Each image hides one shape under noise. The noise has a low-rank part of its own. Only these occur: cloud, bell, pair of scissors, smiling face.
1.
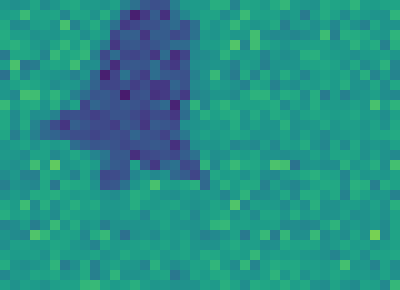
dark bell
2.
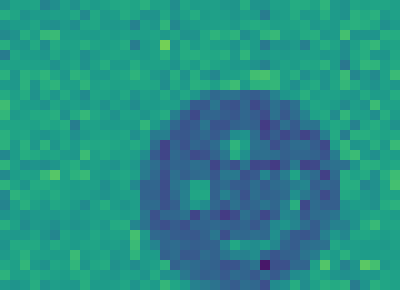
dark smiling face
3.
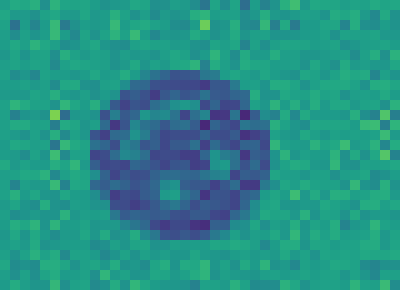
dark smiling face
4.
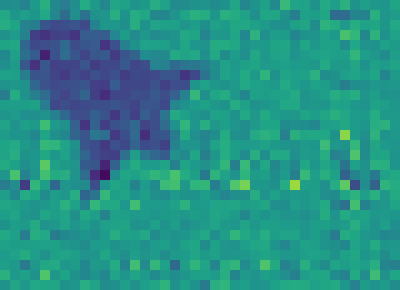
dark bell
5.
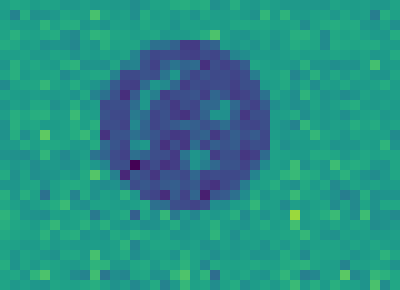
dark smiling face
